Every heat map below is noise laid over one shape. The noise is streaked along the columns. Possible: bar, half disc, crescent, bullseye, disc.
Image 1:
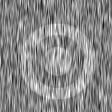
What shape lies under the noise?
bullseye
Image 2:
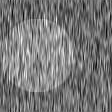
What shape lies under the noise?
disc
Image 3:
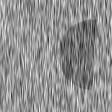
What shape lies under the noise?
half disc
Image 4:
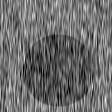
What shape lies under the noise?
disc
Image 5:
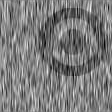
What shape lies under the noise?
bullseye
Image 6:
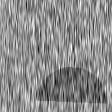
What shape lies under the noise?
half disc
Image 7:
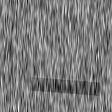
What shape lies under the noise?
bar
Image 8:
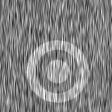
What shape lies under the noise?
bullseye
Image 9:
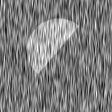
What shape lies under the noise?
half disc
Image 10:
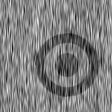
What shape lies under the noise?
bullseye
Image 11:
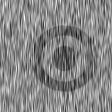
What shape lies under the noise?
bullseye
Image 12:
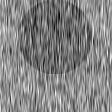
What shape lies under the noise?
disc
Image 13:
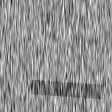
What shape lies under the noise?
bar
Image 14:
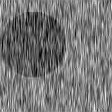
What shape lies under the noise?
disc
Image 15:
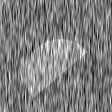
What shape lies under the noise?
half disc
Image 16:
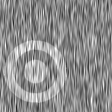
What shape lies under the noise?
bullseye
